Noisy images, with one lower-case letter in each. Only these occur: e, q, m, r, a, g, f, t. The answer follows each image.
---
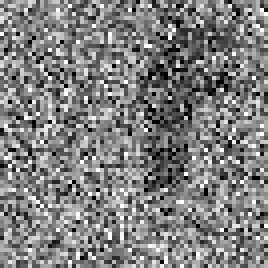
dark f
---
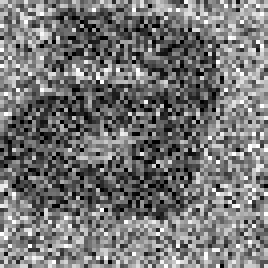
dark a
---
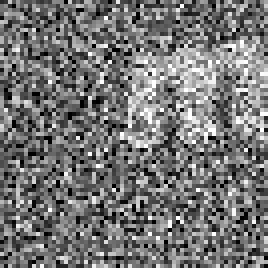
light m
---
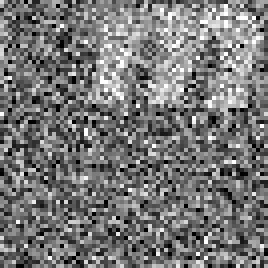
light m
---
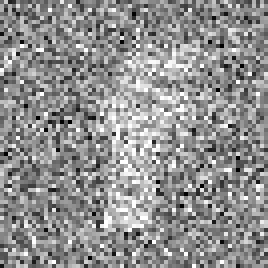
light f
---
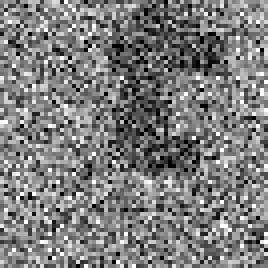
dark t
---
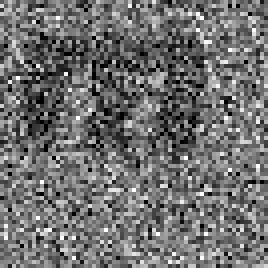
dark m
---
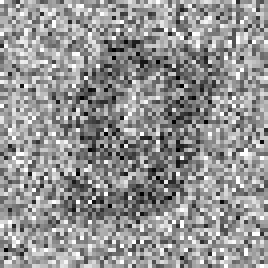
dark g
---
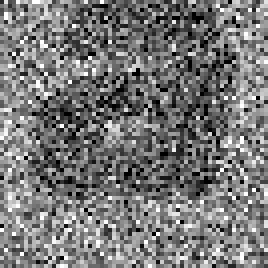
dark a
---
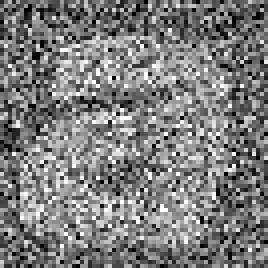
light a
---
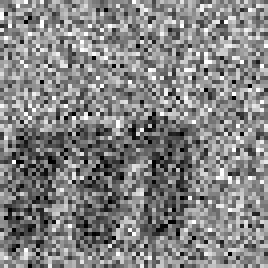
dark m
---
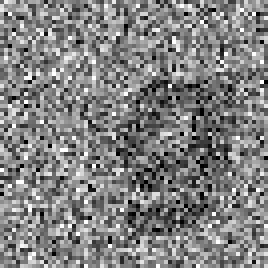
dark g
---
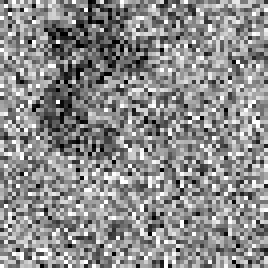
dark t
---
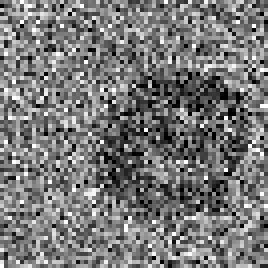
dark e
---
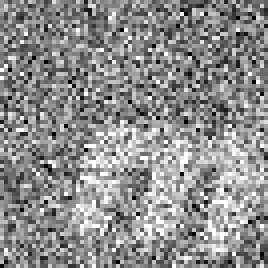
light m
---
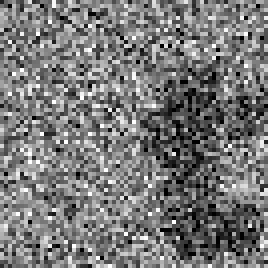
dark t
